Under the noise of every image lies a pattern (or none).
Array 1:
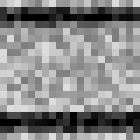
bands of rows
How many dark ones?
2
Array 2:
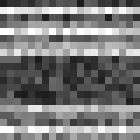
bands of rows
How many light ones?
5
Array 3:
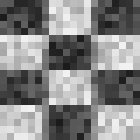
a checkerboard
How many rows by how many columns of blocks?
4 by 3
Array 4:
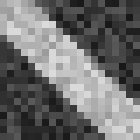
a diagonal band
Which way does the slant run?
top left to bottom right
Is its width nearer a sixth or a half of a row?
a half
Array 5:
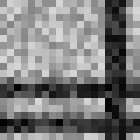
bands of rows crossing bands of columns
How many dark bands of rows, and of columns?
2 and 1
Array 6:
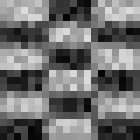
a checkerboard
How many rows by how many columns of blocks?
6 by 3
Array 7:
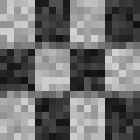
a checkerboard
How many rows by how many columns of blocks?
3 by 4
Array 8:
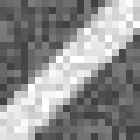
a diagonal band
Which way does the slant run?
bottom left to top right
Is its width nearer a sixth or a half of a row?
a half
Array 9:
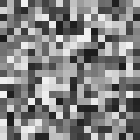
only noise
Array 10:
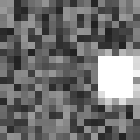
one block
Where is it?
middle right
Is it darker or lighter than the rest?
lighter
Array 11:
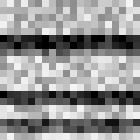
bands of rows
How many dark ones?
3
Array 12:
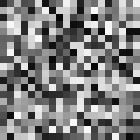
only noise
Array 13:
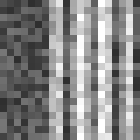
bands of columns
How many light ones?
4
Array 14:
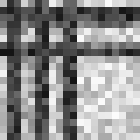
bands of rows crossing bands of columns
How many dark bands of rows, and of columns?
2 and 3
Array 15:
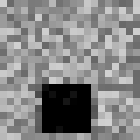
one block
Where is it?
bottom middle
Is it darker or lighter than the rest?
darker
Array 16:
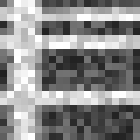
bands of rows crossing bands of columns
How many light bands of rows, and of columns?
3 and 1
